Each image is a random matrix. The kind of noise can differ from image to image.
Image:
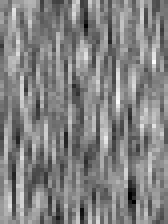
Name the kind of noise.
streaked along the columns
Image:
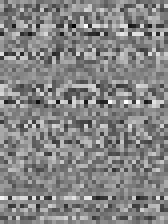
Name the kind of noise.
rows of uneven size
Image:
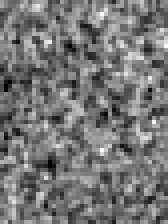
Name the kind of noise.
blotchy
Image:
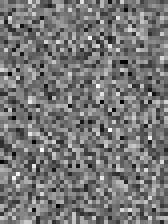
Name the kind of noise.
independent entries
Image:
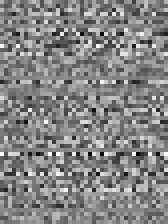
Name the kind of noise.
rows of uneven size
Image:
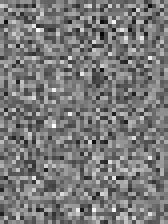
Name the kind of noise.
low rank plus noise
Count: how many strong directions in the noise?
three or four
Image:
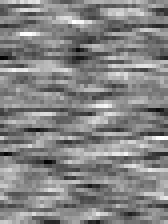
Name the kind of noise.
streaked along the rows
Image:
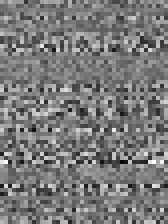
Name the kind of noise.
rows of uneven size
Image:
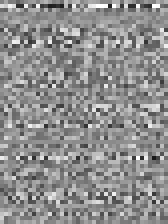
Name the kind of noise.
rows of uneven size
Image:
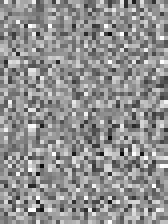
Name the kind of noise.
low rank plus noise
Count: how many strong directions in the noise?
three or four
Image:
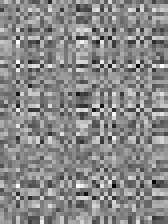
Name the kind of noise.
low rank plus noise
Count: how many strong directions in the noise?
one
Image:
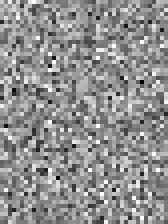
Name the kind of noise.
independent entries
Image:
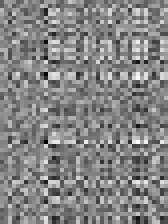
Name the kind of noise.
low rank plus noise
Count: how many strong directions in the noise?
one
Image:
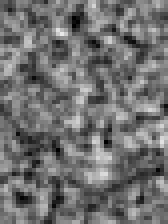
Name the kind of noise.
blotchy
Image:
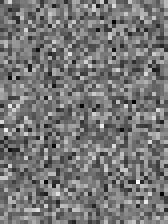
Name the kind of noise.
independent entries
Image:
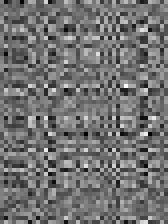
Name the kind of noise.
low rank plus noise
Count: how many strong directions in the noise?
one
